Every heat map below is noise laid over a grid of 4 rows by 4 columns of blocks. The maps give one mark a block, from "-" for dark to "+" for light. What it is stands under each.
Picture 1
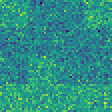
+ - - +
- - - -
- + - -
+ + + +
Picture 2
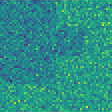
- - + +
- - - +
- - + +
+ + + +
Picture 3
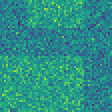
- + + -
- - - -
+ + + -
+ + + -
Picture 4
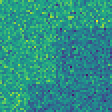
+ + + +
+ + - -
+ + - -
+ - - -
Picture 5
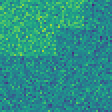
+ + + -
+ + - -
- - - -
- - - -
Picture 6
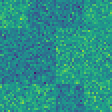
+ - - +
- - + +
- - + +
+ + - +
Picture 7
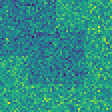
- - + +
- - - +
+ - - +
+ + + +
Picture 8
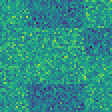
+ - - +
+ + + -
+ + + +
+ - - +
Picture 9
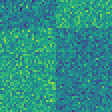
- - + +
+ + - -
+ + - -
+ + - -
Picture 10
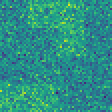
- + + -
- - + -
- - - -
+ + - -
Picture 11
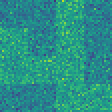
- - + -
+ - + -
+ + + -
- - + +
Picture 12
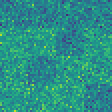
- - - -
+ + - +
+ - + +
+ + + -
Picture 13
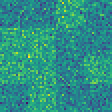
- - + -
+ + - -
+ + - +
- + - -
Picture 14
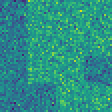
- + + +
- + + +
- + + -
- - + +
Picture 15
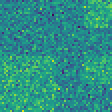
- - - +
- - - -
+ + - +
+ + - -
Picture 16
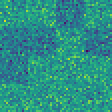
+ + - +
- - + -
- + + +
+ + + +
